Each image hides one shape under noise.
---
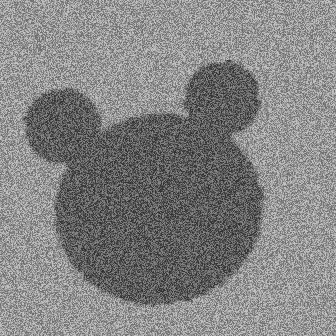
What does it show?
dark bear's head
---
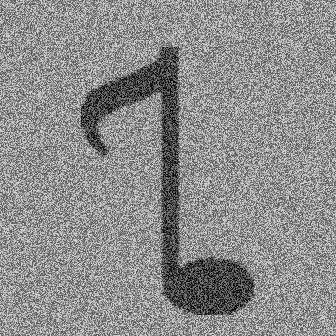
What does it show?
dark musical note
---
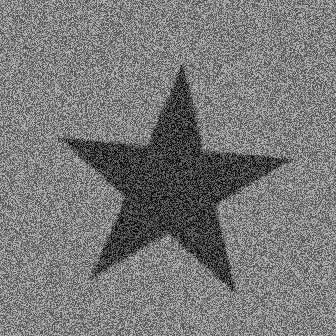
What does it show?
dark star
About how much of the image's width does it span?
two thirds
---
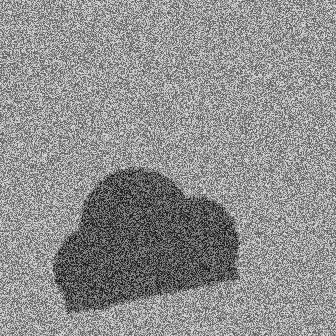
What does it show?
dark cloud
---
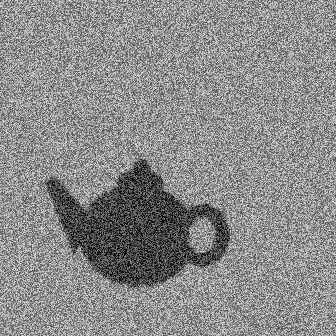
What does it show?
dark teapot
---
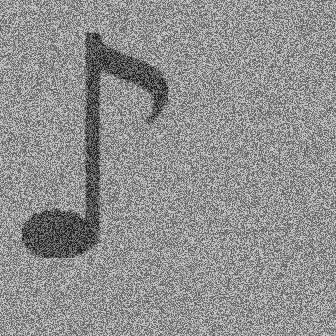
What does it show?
dark musical note
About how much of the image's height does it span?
two thirds
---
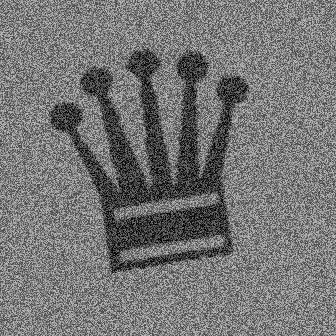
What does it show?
dark chess queen
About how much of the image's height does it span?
two thirds
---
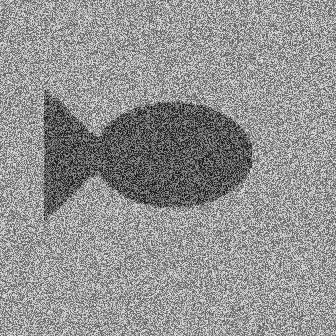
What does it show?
dark fish
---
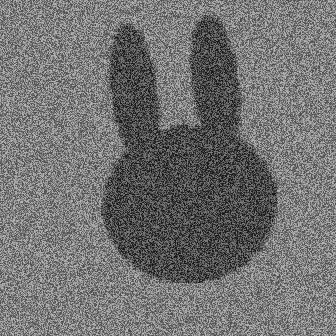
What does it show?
dark rabbit's head
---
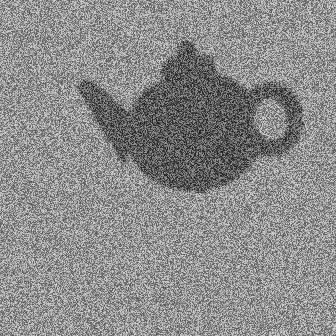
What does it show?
dark teapot
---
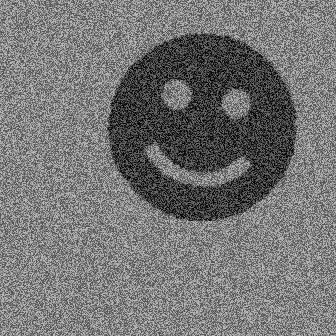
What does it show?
dark smiling face
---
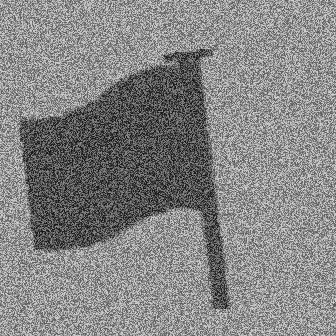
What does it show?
dark flag
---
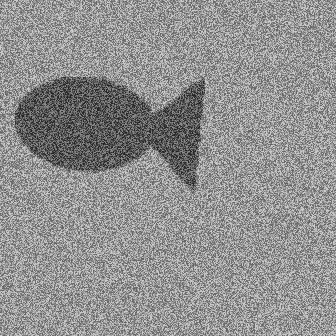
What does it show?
dark fish
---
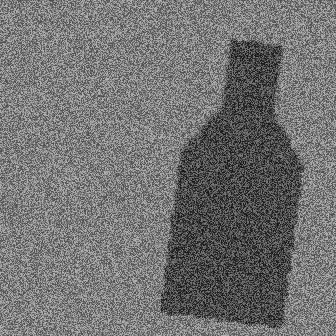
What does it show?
dark bottle
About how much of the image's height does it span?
nearly all
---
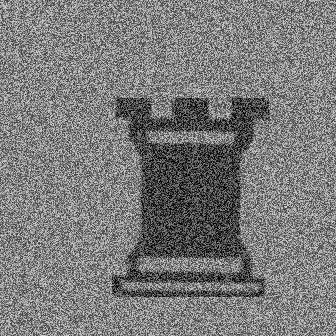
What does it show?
dark chess rook
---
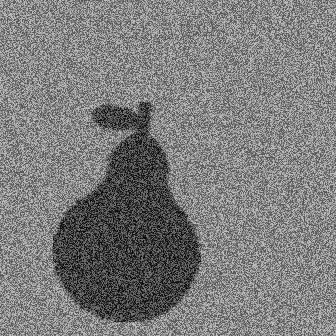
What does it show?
dark pear
